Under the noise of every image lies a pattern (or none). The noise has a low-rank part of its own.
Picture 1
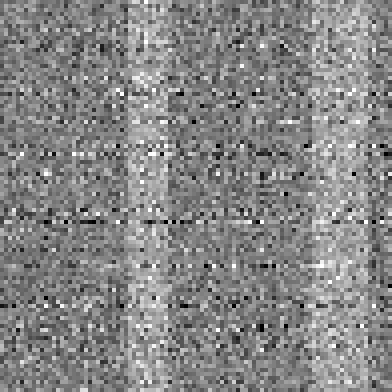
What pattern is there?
bands of columns
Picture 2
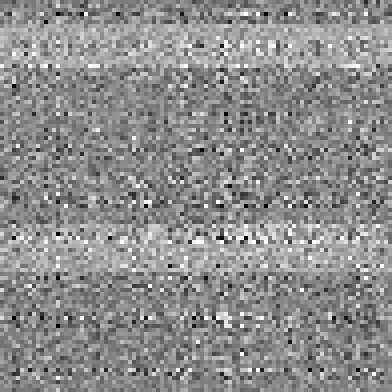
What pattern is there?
bands of rows
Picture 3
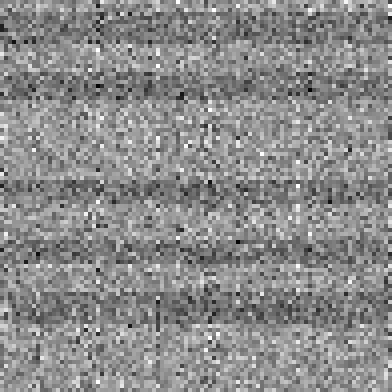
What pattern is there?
bands of rows
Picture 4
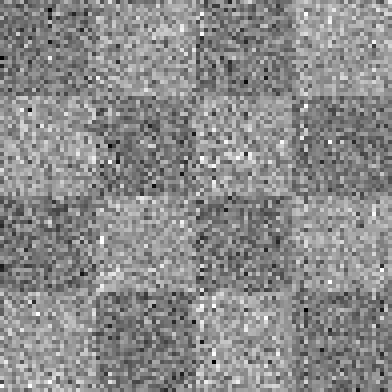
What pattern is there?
a checkerboard
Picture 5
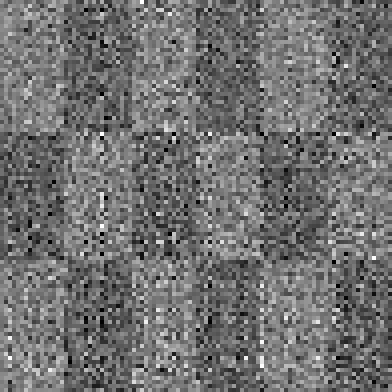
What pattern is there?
a checkerboard
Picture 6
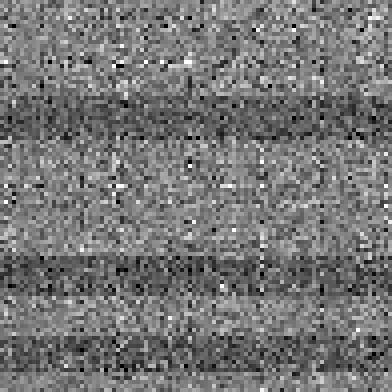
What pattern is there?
bands of rows
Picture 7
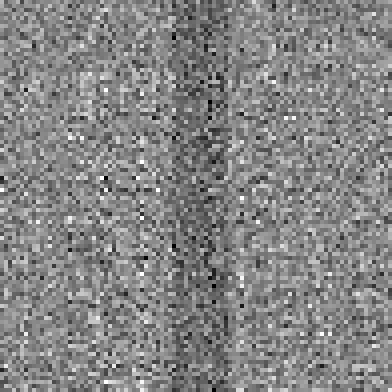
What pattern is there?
one band of columns
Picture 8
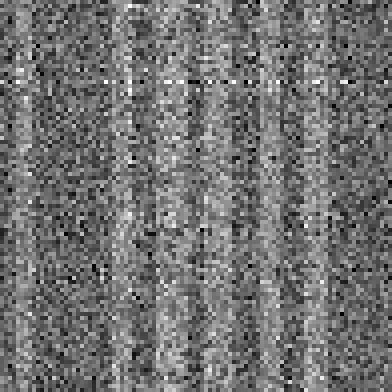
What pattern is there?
bands of columns
